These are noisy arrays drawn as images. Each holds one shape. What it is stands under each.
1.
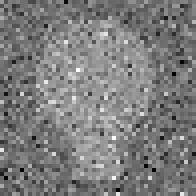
light bulb
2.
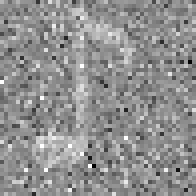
musical note
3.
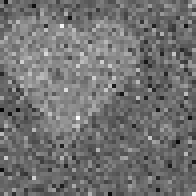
heart
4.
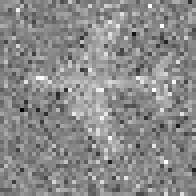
airplane
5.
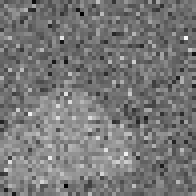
cloud
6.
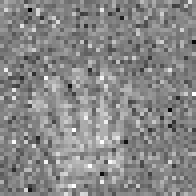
chess queen
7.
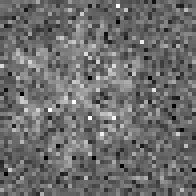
snowflake
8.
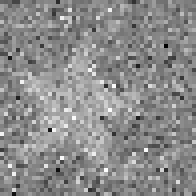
star
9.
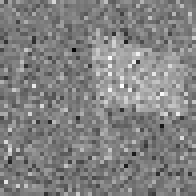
flag
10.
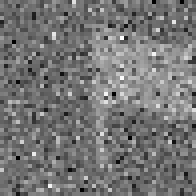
flag
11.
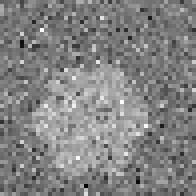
flower
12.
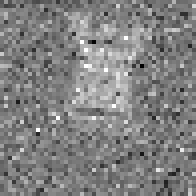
chess rook
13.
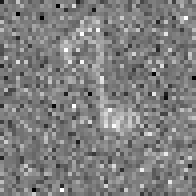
musical note
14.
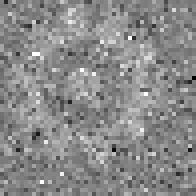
gear
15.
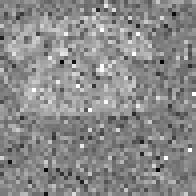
telephone
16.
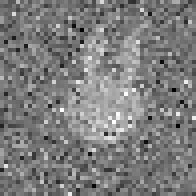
rabbit's head
